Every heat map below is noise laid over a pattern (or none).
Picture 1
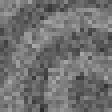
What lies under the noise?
rings round one point
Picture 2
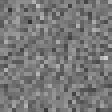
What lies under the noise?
only noise
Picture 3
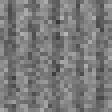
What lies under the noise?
vertical stripes
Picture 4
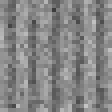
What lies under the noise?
vertical stripes
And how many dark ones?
5
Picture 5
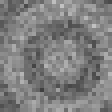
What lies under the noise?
rings round one point
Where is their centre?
centre
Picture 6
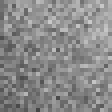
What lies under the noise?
a smooth slope
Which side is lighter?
top right
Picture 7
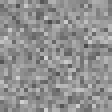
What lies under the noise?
only noise
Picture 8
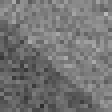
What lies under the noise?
a sharp edge
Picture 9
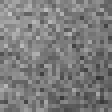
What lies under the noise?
a smooth slope
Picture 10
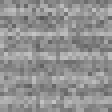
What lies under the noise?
horizontal stripes
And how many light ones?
5
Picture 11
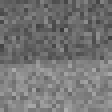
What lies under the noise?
a sharp edge
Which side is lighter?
bottom
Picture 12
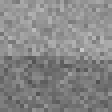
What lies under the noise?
a sharp edge
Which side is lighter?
top
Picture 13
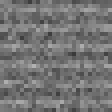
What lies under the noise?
horizontal stripes
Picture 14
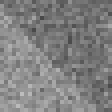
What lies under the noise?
a sharp edge
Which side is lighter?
bottom left
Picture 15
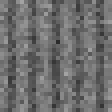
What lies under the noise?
vertical stripes
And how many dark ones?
5
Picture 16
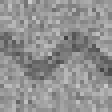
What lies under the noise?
a wavy band
